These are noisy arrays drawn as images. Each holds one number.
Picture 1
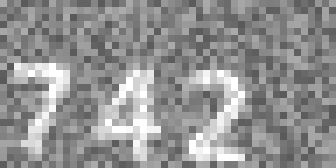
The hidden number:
742
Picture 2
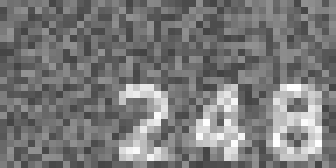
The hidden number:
248
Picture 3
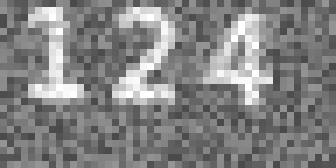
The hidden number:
124
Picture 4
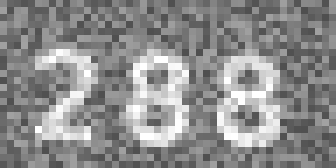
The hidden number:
288
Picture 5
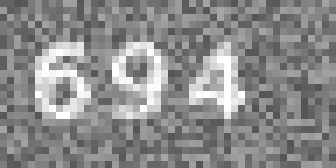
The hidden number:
694
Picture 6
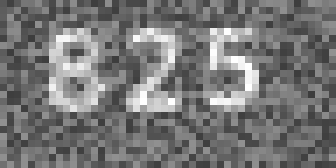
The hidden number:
825
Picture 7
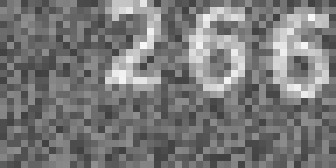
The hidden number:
266
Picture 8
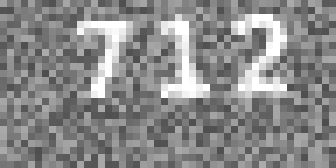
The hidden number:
712
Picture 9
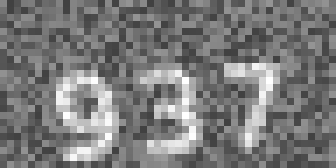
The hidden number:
937
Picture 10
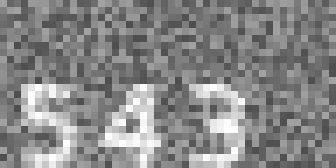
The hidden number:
543
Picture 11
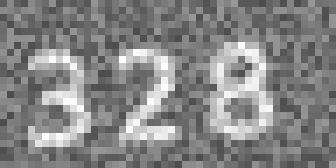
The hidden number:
328
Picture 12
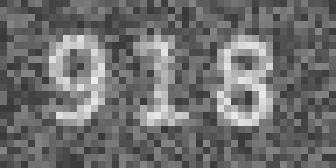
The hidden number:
918
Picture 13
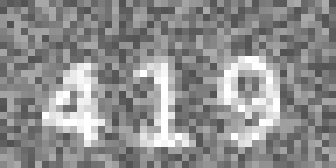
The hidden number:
419
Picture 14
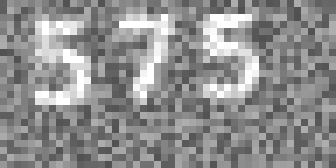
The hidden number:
575
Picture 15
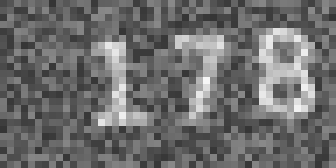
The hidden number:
178
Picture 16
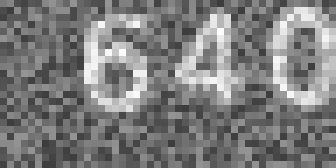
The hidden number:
640
